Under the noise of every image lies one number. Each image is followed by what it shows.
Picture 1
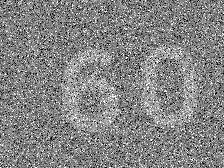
60
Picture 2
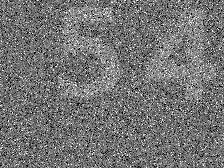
54
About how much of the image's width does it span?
two thirds
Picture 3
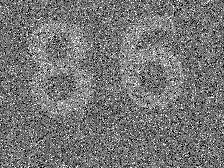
86
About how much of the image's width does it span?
two thirds
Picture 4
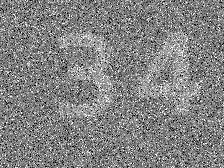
34
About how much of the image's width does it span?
two thirds
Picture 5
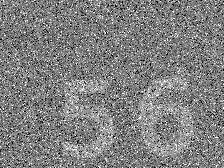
56
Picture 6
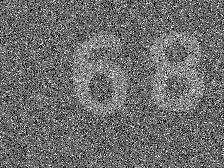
68
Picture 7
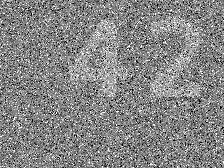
42
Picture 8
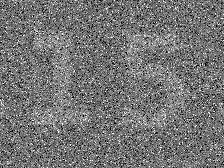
15
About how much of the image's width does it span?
two thirds
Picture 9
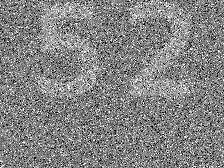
52
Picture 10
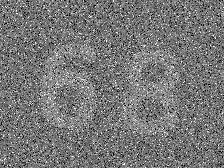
68
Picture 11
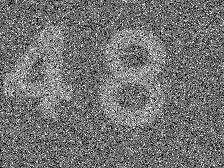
48
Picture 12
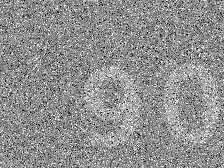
90
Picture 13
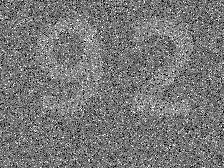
92
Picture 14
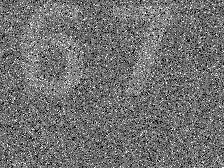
67
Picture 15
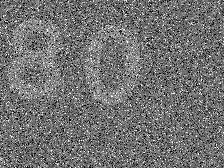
80
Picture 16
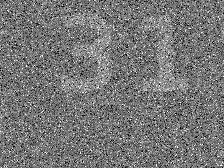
31
